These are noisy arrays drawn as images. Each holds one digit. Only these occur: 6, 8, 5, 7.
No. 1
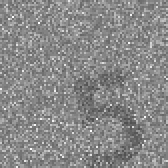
5
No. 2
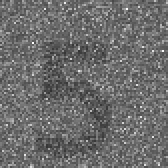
5
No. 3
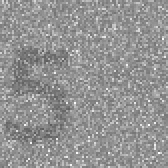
5
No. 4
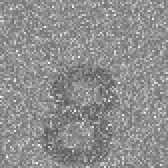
8
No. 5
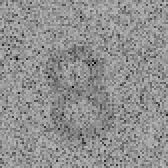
8
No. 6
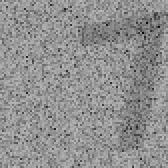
7
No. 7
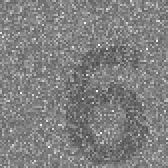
6
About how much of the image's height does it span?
two thirds
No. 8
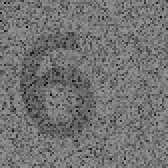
6
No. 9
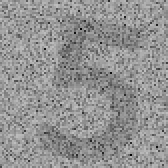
5
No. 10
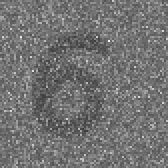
6
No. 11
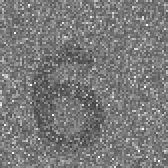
6
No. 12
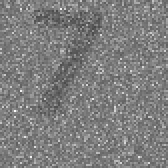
7
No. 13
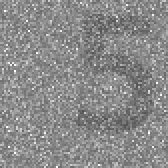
5
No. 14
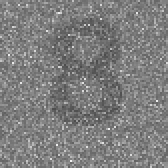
8
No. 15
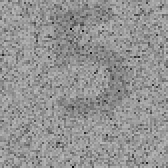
5
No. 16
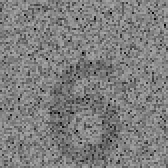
6
